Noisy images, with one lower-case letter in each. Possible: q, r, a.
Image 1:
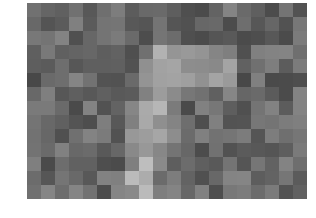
r
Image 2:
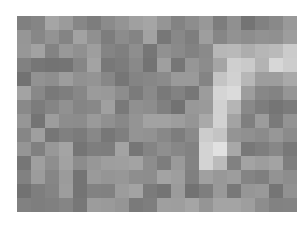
r
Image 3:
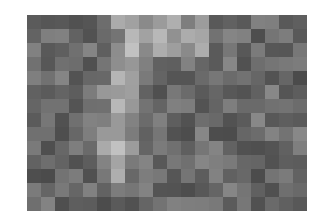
r
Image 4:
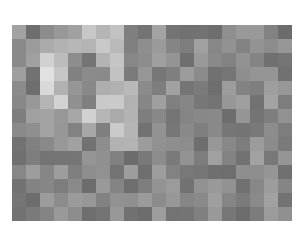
q
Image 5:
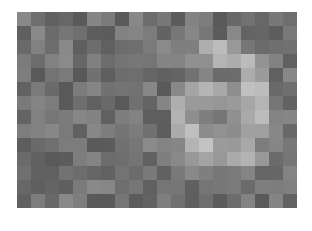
a
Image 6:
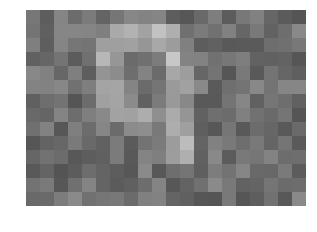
q
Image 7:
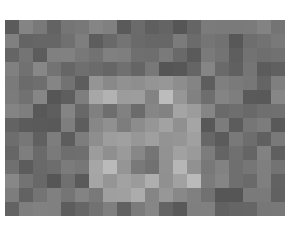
a
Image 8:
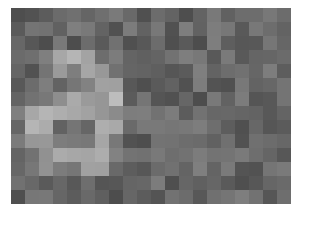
a
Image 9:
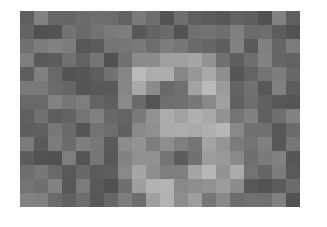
a
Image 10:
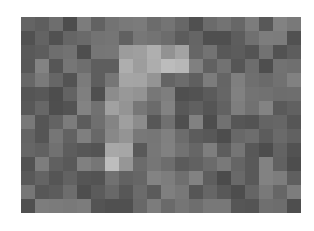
r
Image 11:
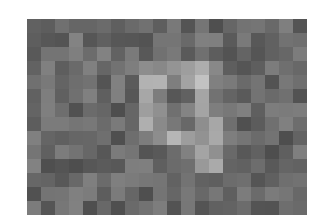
q
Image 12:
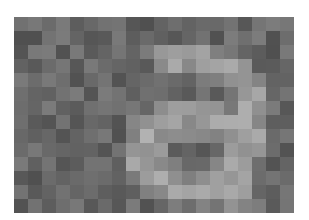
a
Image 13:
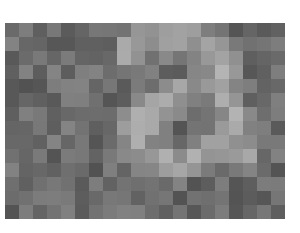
a
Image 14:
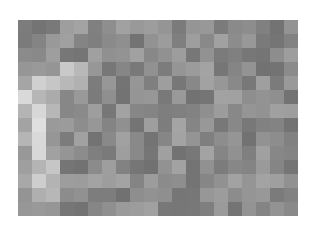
r
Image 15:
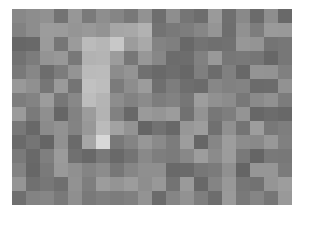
r
